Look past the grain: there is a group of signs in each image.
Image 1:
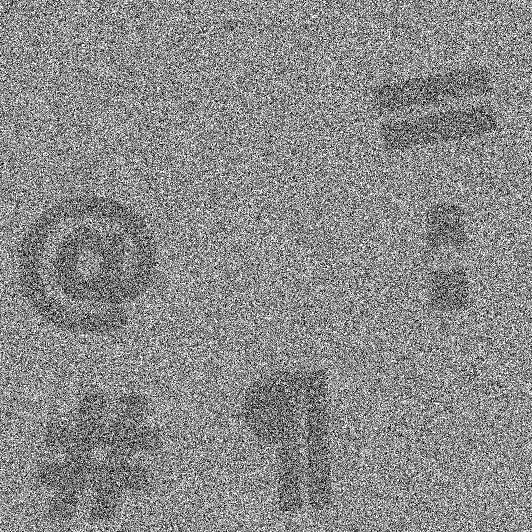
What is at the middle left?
at sign
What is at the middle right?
colon
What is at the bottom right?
nothing
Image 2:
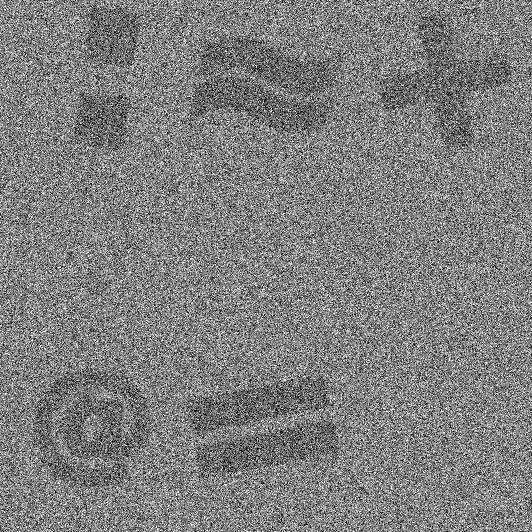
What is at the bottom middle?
equals sign
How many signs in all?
5
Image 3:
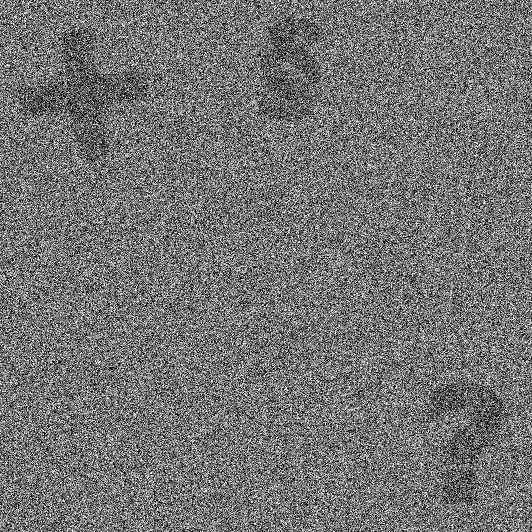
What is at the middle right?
nothing
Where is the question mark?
bottom right
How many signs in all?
3
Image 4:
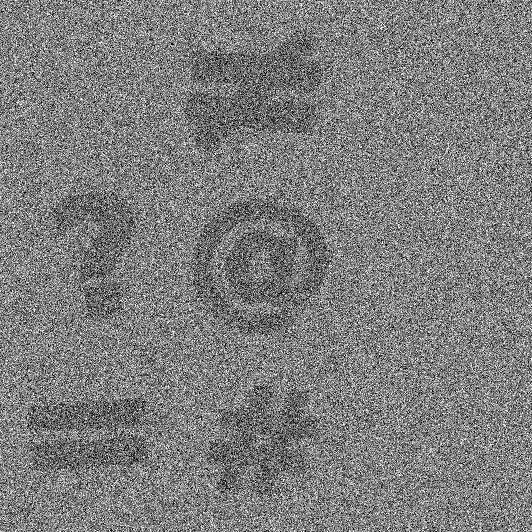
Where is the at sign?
centre
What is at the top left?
nothing
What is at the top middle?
not-equal sign
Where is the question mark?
middle left
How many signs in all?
5
